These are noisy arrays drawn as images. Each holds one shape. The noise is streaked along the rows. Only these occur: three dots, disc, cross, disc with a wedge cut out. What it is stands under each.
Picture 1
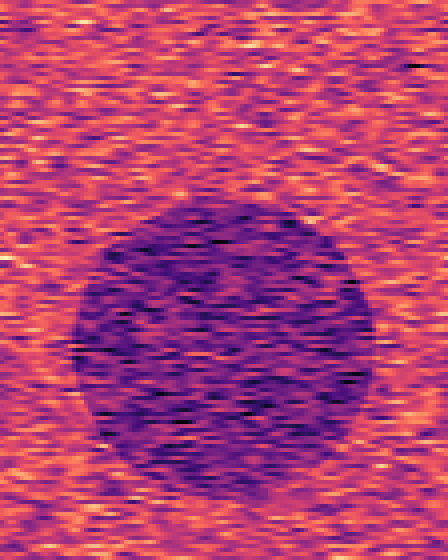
dark disc
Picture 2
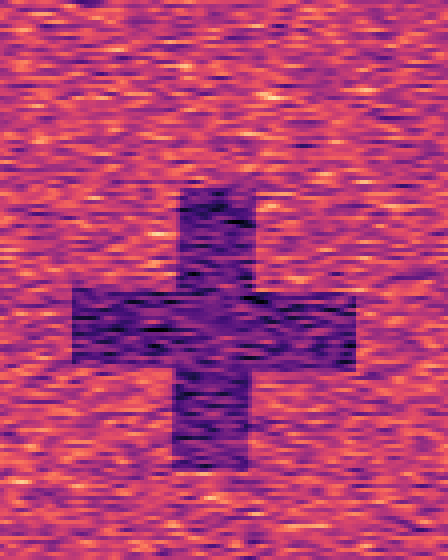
dark cross
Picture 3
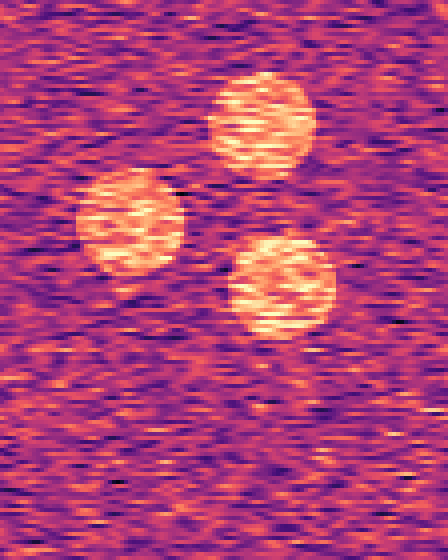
light three dots
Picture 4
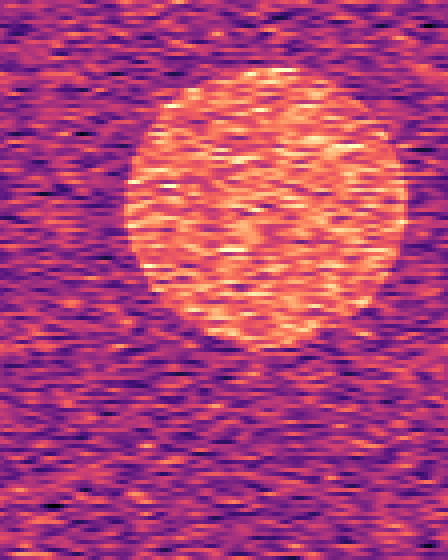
light disc
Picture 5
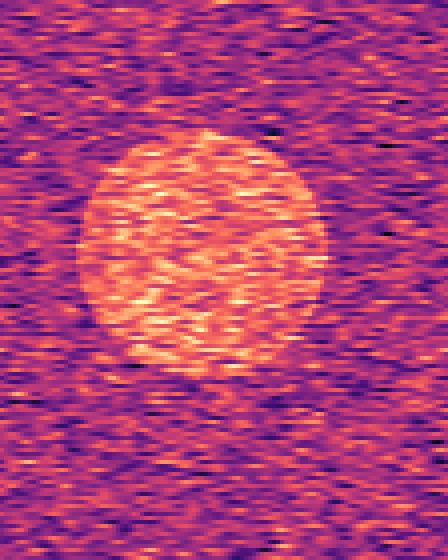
light disc
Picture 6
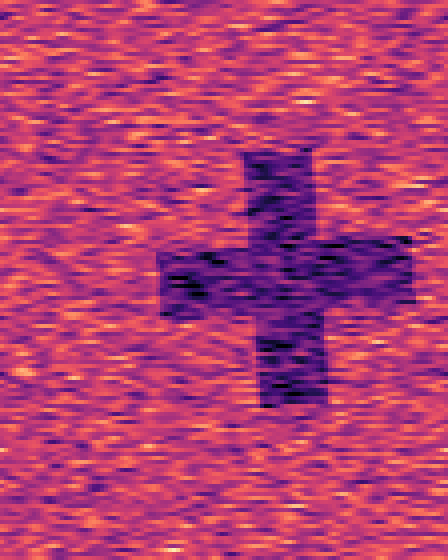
dark cross
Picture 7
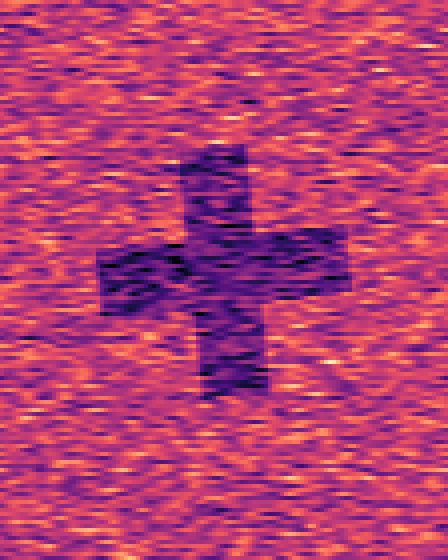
dark cross
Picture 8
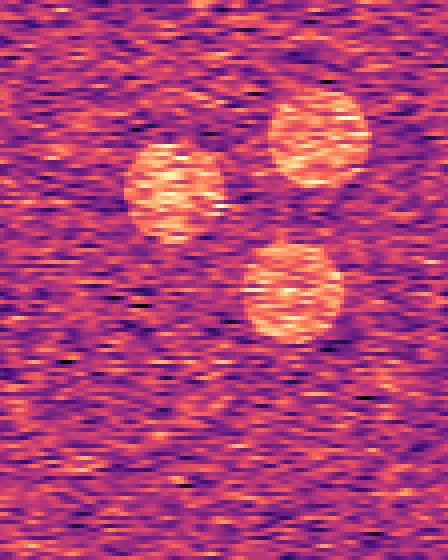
light three dots
